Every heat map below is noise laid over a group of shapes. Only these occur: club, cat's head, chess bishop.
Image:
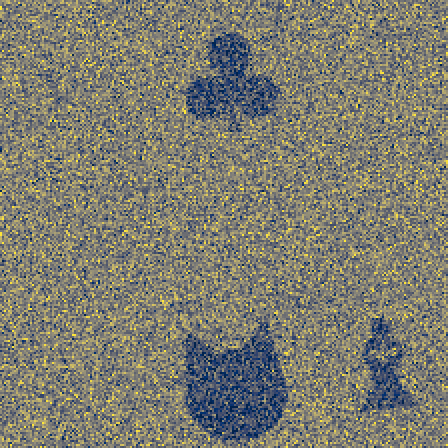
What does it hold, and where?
top middle: club; bottom middle: cat's head; bottom right: chess bishop
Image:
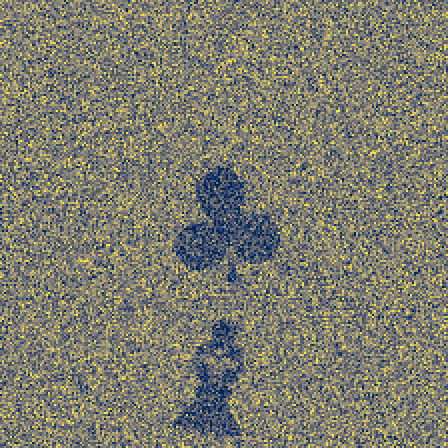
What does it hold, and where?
centre: club; bottom middle: chess bishop
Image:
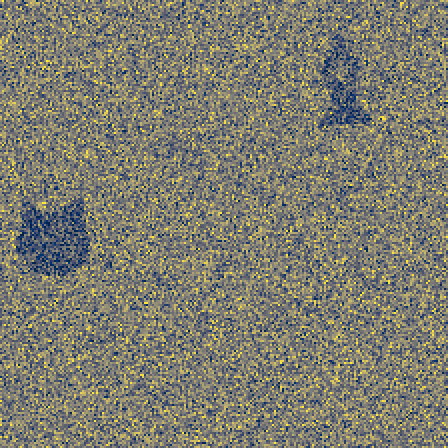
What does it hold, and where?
top right: chess bishop; middle left: cat's head
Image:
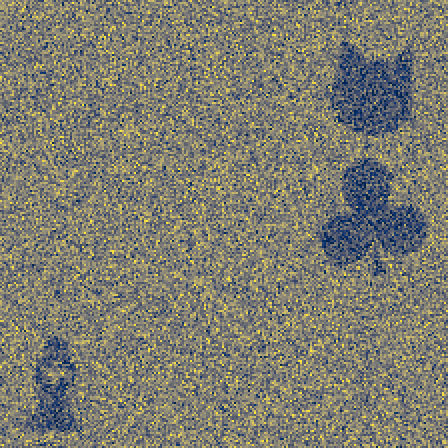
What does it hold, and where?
top right: cat's head; middle right: club; bottom left: chess bishop
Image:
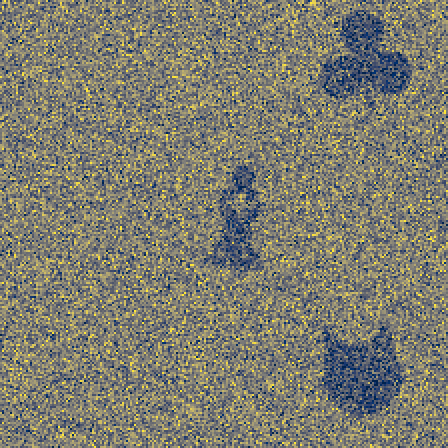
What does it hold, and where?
top right: club; centre: chess bishop; bottom right: cat's head
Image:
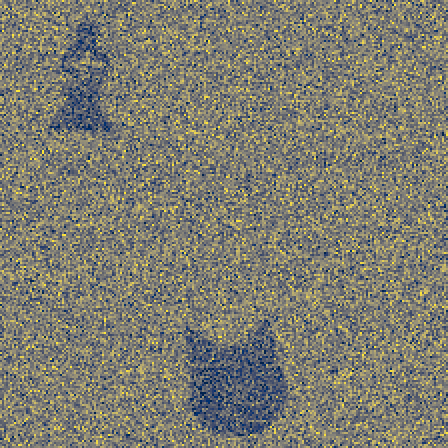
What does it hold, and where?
top left: chess bishop; bottom middle: cat's head
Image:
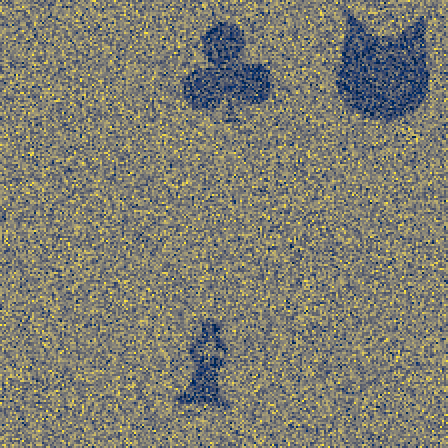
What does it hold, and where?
top middle: club; top right: cat's head; bottom middle: chess bishop
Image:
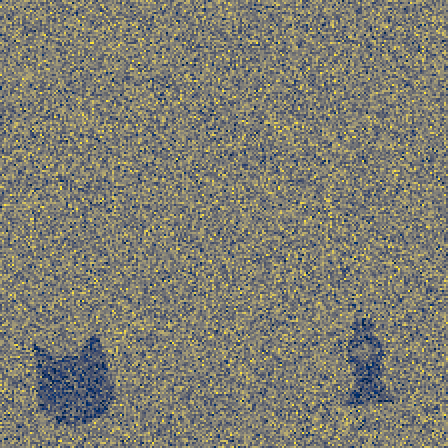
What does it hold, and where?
bottom left: cat's head; bottom right: chess bishop
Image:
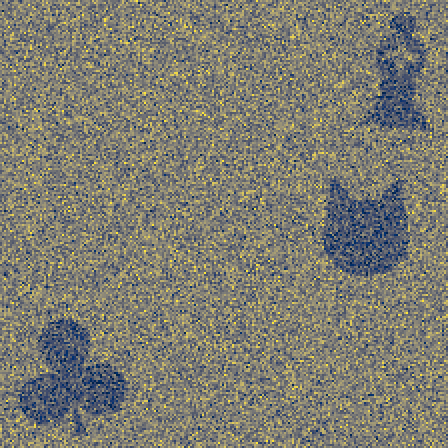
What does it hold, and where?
top right: chess bishop; middle right: cat's head; bottom left: club
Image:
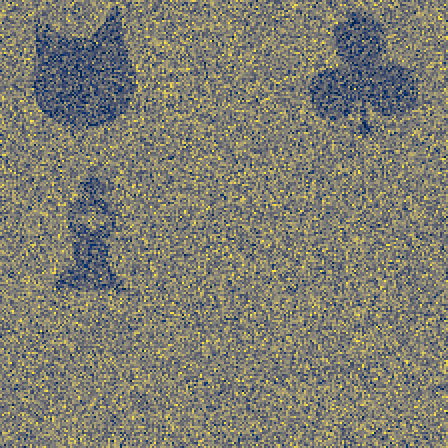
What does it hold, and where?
top left: cat's head; top right: club; middle left: chess bishop
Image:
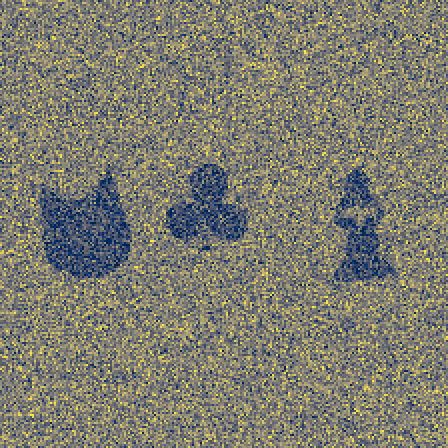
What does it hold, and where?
middle left: cat's head; centre: club; middle right: chess bishop
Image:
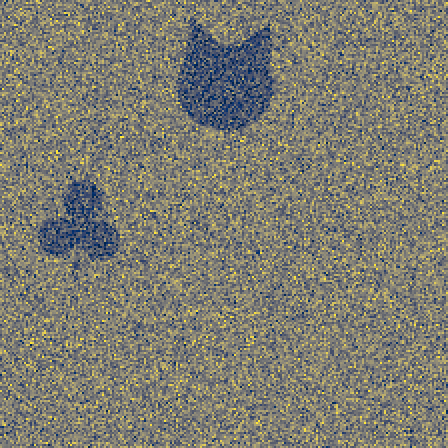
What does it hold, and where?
top middle: cat's head; middle left: club
